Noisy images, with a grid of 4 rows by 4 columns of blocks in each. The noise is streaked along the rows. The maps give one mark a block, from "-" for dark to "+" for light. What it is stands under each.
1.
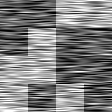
- - + +
- + - -
+ + - -
+ - + -
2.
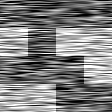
- - - -
+ - + +
- - - +
+ + - -
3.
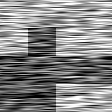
+ + + +
+ - + +
- - - -
- - + +
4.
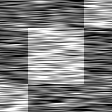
- - - +
- + + -
- + + -
+ - - -
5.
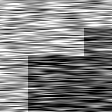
+ + + +
+ + + -
+ - - -
+ - - -
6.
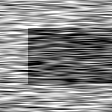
+ + + +
+ - - -
+ - - -
+ + + +
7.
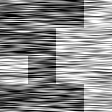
- - - +
- - + +
+ - + +
- - - +
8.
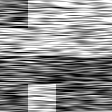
- + + +
+ + + +
- - - -
- + - -
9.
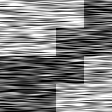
+ + + -
+ + - -
- - - +
- - + +
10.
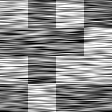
+ - + -
- - - +
+ - + +
- + - -
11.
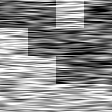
- - + -
+ - - -
+ + - -
+ + + +
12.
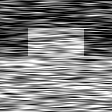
- - - -
- + + -
+ + + +
+ + + +
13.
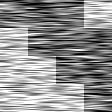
- - - +
+ - - -
+ + - -
+ + + -
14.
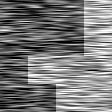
- - - +
- - - +
- + + +
- - + +
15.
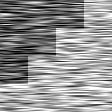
- - - +
- - + +
- + + +
+ + + +
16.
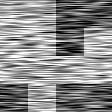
+ + - -
+ + - +
+ + + +
- + - -
